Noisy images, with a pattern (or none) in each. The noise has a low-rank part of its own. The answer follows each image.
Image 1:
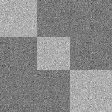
blocks along the diagonal
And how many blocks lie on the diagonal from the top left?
3
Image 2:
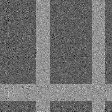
bands of rows crossing bands of columns
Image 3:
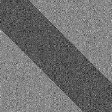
a diagonal band
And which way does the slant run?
top left to bottom right
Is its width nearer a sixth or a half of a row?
a half
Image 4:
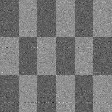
a checkerboard
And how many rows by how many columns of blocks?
3 by 6
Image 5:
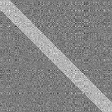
a diagonal band
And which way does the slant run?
top left to bottom right
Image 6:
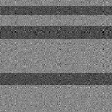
bands of rows
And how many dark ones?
3
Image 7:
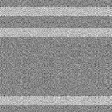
bands of rows
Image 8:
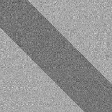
a diagonal band
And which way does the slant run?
top left to bottom right
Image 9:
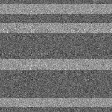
bands of rows
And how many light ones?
4
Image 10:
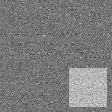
one block
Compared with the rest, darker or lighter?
lighter
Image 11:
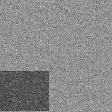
one block
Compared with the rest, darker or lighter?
darker
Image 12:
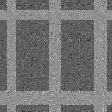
bands of rows crossing bands of columns
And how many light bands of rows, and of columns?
2 and 3
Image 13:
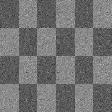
a checkerboard
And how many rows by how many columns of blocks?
4 by 6
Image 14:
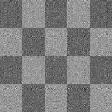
a checkerboard
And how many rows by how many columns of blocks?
4 by 5
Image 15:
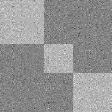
blocks along the diagonal
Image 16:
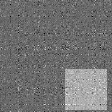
one block
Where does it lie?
bottom right
